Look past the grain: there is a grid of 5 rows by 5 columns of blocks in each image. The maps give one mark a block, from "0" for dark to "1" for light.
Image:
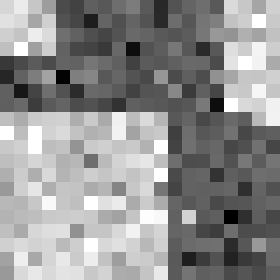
1 0 0 0 1
0 0 0 0 1
1 1 1 0 0
1 1 1 0 0
1 1 1 0 0
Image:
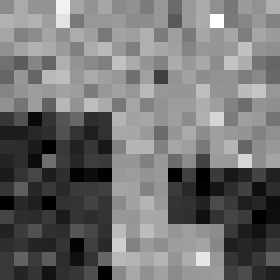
1 1 1 1 1
1 1 1 1 1
0 0 1 1 1
0 0 1 0 0
0 0 1 1 0
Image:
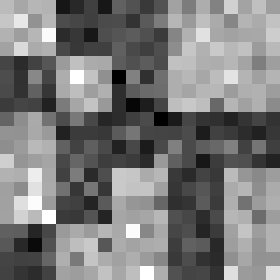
1 0 0 1 1
0 1 0 1 1
1 0 0 0 0
1 0 1 0 1
0 1 1 0 1
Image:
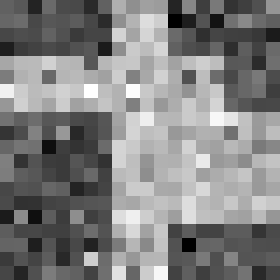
0 0 1 0 0
1 1 1 1 0
0 0 1 1 1
0 0 1 1 1
0 0 1 0 0
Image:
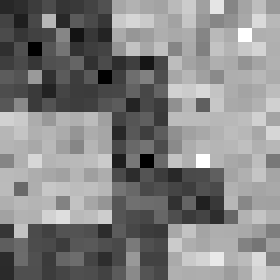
0 0 1 1 1
0 0 0 1 1
1 1 0 1 1
1 1 0 0 1
0 0 0 1 1
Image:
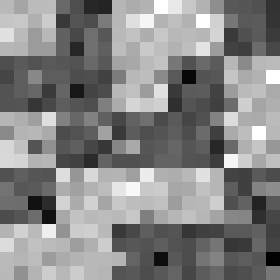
1 0 1 1 0
0 0 1 0 1
1 0 0 0 1
0 1 1 1 0
1 1 0 0 0
